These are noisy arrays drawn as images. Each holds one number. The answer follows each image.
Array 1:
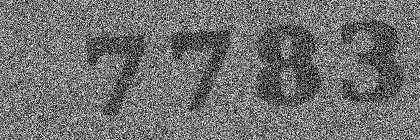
7783
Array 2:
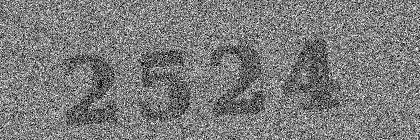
2524
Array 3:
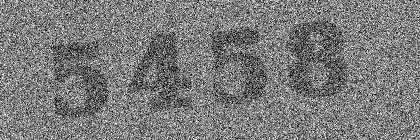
5458
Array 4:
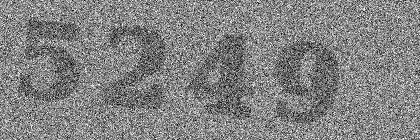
5249
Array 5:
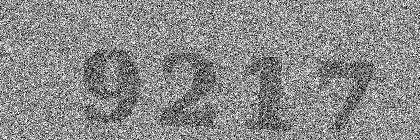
9217
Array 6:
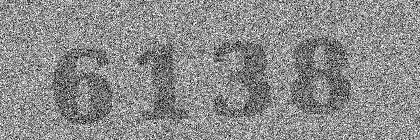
6138
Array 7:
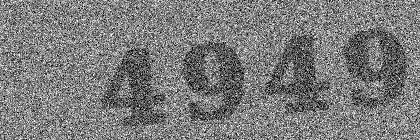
4949
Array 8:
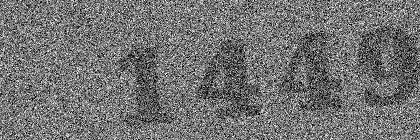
1449
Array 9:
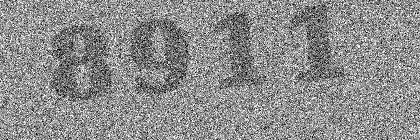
8911
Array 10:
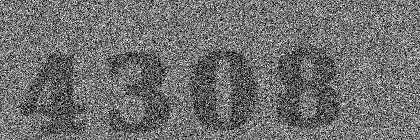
4308
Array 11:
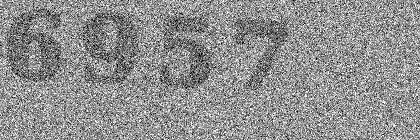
6957
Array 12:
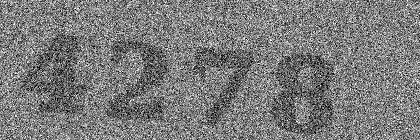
4278
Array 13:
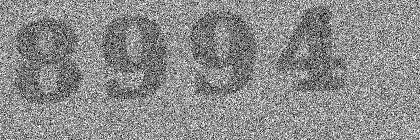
8994
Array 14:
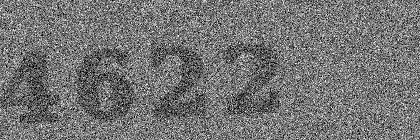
4622
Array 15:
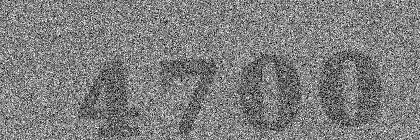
4700
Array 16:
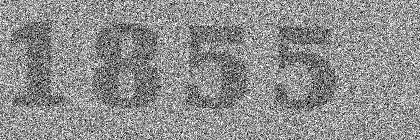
1855
